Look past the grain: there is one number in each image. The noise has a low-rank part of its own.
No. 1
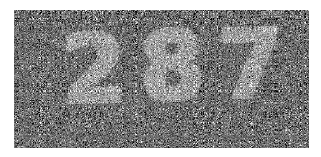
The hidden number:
287
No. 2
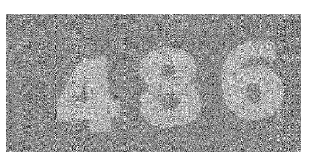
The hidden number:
486
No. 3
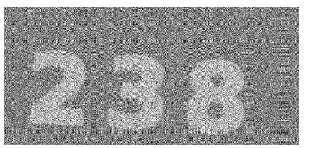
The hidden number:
238
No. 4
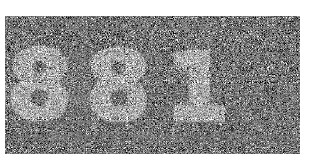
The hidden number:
881
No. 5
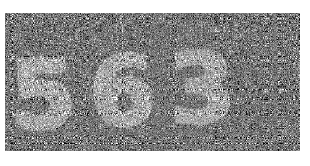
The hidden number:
563
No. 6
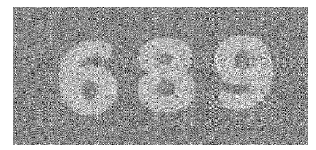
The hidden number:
689
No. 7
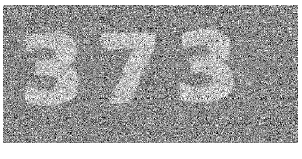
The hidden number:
373
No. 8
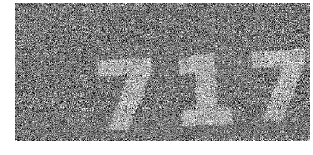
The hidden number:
717
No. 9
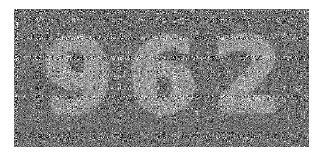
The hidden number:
962
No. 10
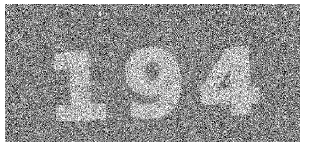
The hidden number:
194
